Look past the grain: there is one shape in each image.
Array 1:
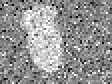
footprint
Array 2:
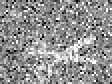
pair of scissors
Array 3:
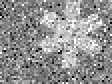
asterisk
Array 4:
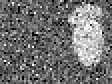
footprint
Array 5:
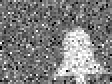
bell
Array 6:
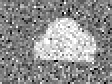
cloud
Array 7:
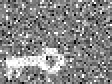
key
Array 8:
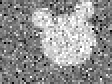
bear's head
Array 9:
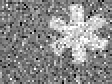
asterisk
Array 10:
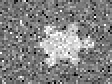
turtle
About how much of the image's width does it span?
half
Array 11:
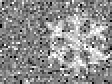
snowflake
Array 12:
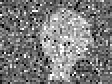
light bulb
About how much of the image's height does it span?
nearly all
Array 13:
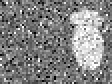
footprint
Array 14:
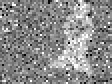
chess bishop
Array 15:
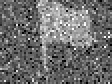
flag
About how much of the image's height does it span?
nearly all
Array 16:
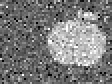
apple
